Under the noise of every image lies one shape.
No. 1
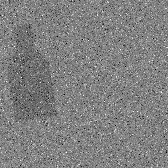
bottle
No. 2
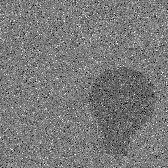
light bulb
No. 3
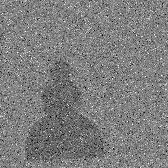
chess pawn
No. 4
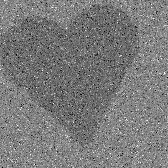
heart
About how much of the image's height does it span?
nearly all
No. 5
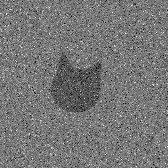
cat's head
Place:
centre
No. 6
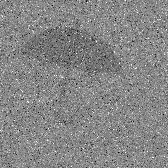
umbrella
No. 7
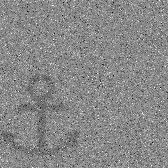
anchor
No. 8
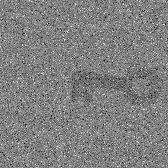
key
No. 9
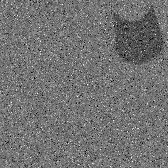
cat's head
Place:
top right
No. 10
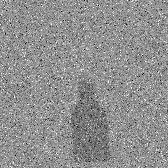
bottle
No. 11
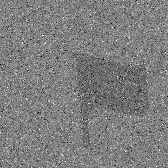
flag
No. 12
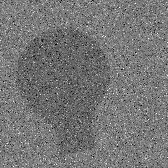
light bulb
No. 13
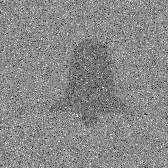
bell
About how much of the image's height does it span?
half
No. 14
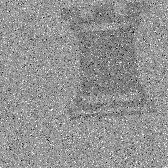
chess rook
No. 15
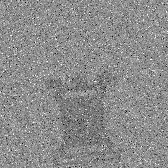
chess rook
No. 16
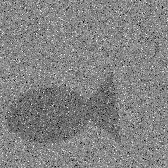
fish
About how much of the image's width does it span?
two thirds
